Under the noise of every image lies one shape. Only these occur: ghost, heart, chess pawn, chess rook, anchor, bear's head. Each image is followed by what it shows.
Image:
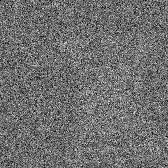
chess rook
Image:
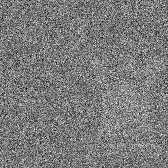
chess rook
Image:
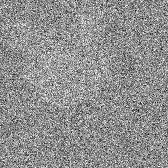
bear's head
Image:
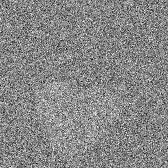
heart
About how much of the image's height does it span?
half
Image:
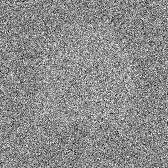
ghost
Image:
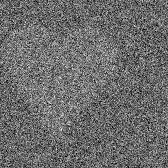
heart
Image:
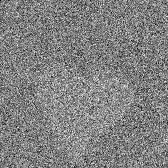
heart
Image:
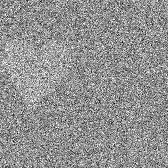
heart
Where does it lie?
middle left
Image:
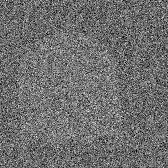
ghost
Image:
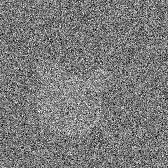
bear's head
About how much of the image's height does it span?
half
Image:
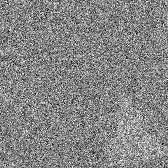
chess pawn
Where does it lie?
bottom right
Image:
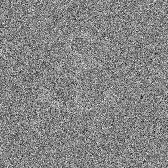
anchor
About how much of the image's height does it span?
half
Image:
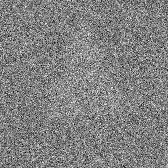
chess pawn
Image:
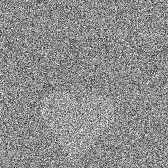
heart
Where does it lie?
bottom middle
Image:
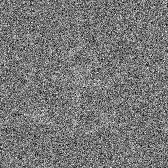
anchor
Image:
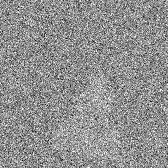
chess pawn
